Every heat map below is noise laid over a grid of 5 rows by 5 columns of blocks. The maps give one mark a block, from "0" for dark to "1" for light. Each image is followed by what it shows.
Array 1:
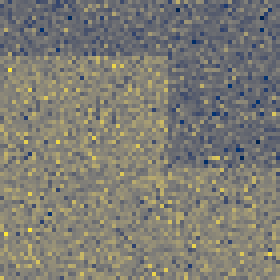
0 0 0 0 0
1 1 1 0 0
1 1 1 0 0
1 1 1 1 1
1 1 1 1 1
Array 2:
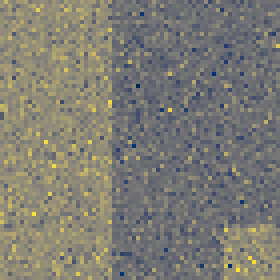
1 1 0 0 0
1 1 0 0 0
1 1 0 0 0
1 1 0 0 0
1 1 0 0 1
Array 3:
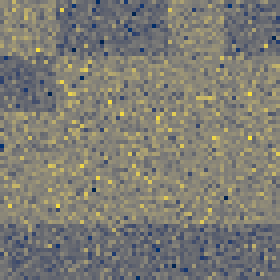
1 0 0 1 0
0 1 1 1 1
1 1 1 1 1
1 1 1 1 1
0 0 0 0 0
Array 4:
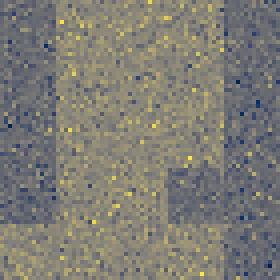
0 1 1 1 0
0 1 1 1 0
0 1 1 1 0
0 1 1 0 0
1 1 1 1 0
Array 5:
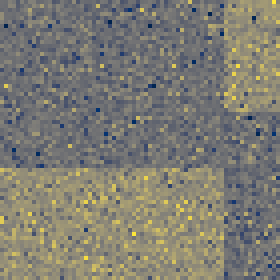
0 0 0 0 1
0 0 0 0 1
0 0 0 0 0
1 1 1 1 0
1 1 1 1 0
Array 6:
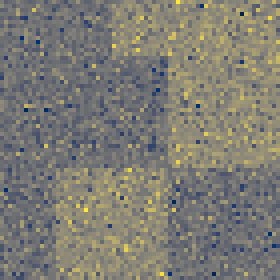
0 0 1 1 1
0 0 0 1 1
0 0 0 1 1
0 1 1 0 0
0 1 1 0 0
